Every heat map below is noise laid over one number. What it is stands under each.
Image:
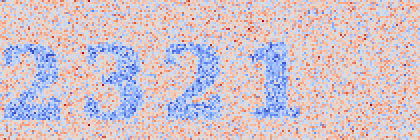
2321
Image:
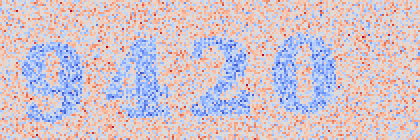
9420
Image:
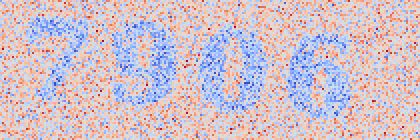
7906
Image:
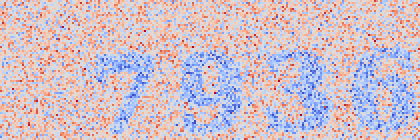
7936
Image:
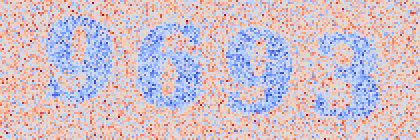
9693
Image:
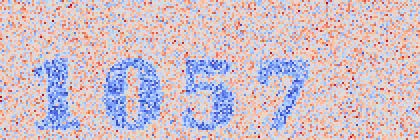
1057
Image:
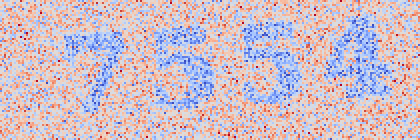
7554
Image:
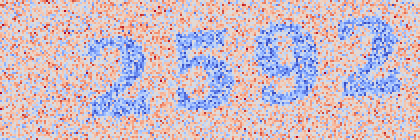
2592
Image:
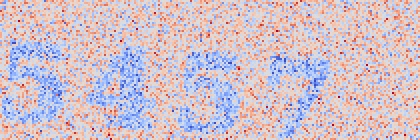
5457
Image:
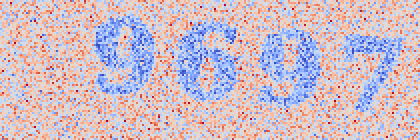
9697
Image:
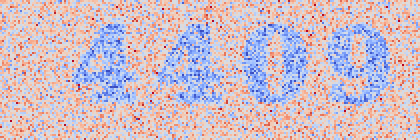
4409
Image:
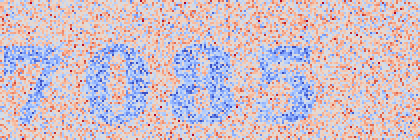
7085
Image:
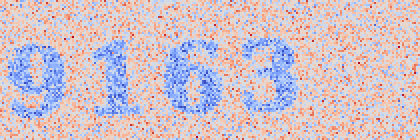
9163
